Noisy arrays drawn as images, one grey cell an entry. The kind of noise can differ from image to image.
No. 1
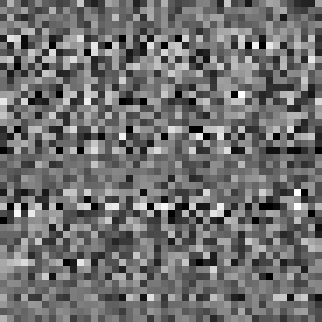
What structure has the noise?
rows of uneven size
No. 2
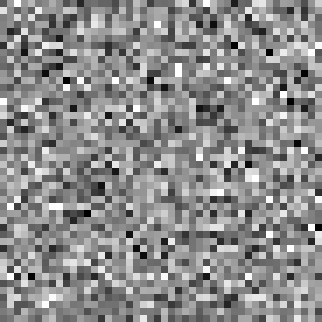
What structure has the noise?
low rank plus noise
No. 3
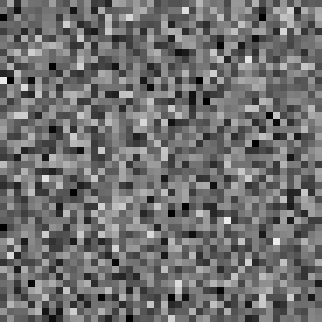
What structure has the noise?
independent entries
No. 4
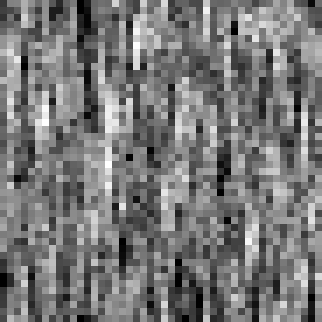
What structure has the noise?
streaked along the columns
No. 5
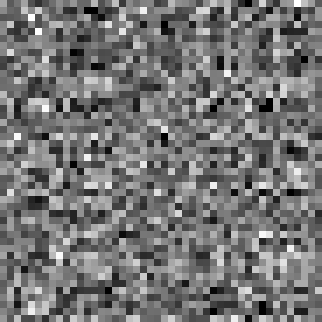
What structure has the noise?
low rank plus noise
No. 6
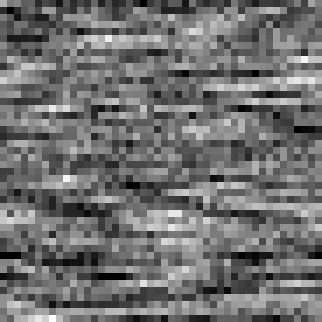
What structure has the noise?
streaked along the rows
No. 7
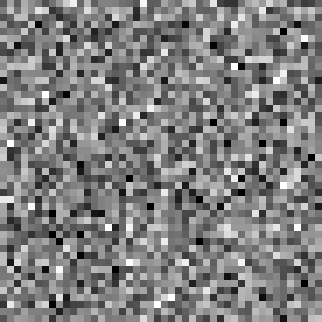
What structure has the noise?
independent entries
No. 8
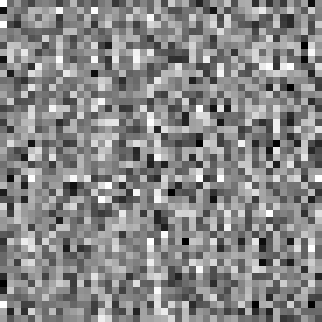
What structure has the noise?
low rank plus noise
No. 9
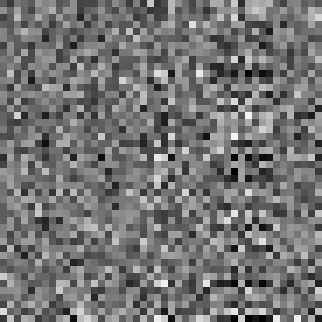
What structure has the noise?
low rank plus noise
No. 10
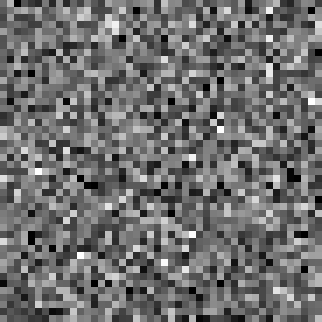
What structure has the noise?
independent entries
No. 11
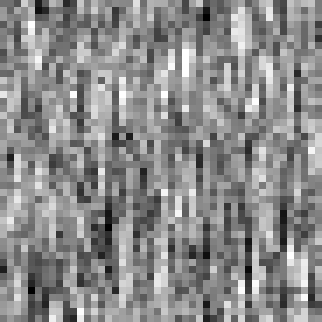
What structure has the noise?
streaked along the columns
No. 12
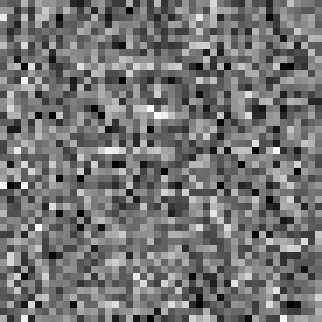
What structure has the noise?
low rank plus noise
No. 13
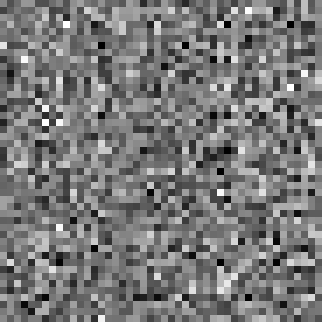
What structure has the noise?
low rank plus noise
